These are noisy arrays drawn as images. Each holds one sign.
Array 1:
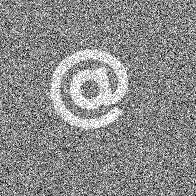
at sign
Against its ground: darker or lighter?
lighter
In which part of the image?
centre
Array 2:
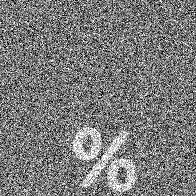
percent sign
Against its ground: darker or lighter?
lighter
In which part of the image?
bottom middle
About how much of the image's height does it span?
a third
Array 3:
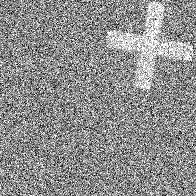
plus sign
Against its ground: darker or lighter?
lighter
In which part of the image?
top right
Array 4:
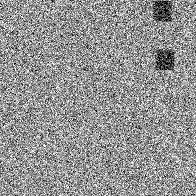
colon
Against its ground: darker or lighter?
darker
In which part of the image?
top right
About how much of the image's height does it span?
a third
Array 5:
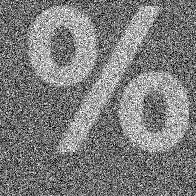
percent sign
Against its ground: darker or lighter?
lighter
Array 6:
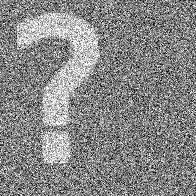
question mark
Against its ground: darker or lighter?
lighter
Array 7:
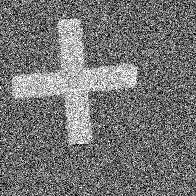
plus sign
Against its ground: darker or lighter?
lighter
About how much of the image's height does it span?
two thirds
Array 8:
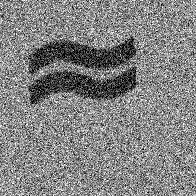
approximately sign
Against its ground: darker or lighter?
darker
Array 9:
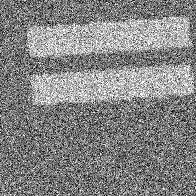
equals sign
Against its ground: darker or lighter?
lighter
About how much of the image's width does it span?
nearly all
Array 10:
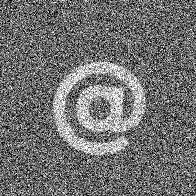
at sign
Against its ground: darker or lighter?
lighter
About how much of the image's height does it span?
half
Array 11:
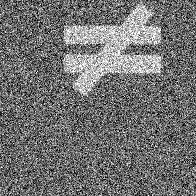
not-equal sign
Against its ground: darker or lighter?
lighter
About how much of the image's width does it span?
half
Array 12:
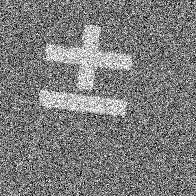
plus-minus sign
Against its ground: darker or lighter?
lighter
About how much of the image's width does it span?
half
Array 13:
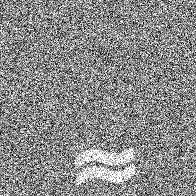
approximately sign
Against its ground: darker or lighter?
lighter
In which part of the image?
bottom middle
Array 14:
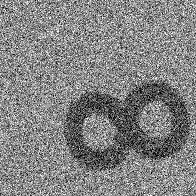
infinity sign
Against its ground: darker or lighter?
darker
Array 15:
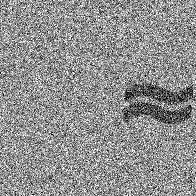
approximately sign
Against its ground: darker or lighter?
darker
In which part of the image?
middle right
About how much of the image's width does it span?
a third
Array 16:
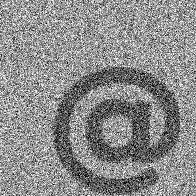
at sign
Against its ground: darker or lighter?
darker
